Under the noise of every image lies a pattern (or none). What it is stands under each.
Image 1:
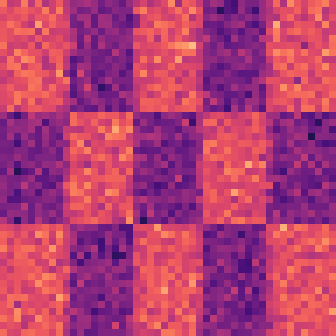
a checkerboard
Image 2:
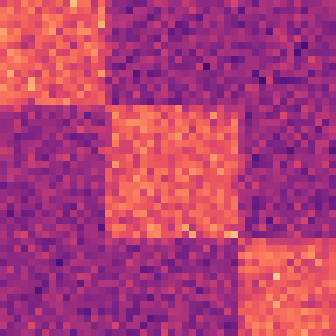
blocks along the diagonal
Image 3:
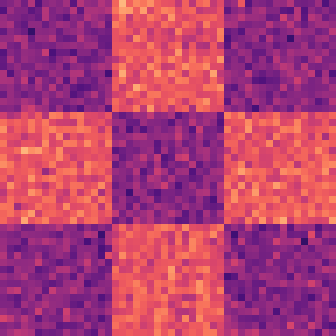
a checkerboard
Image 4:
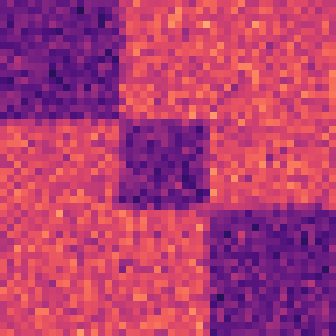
blocks along the diagonal
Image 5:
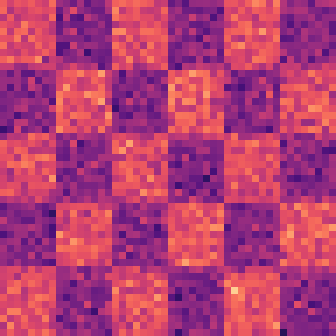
a checkerboard
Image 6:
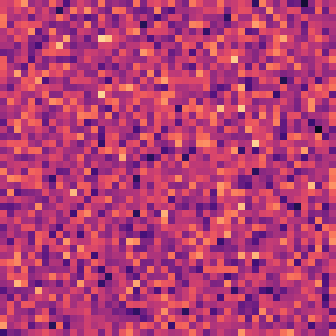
only noise
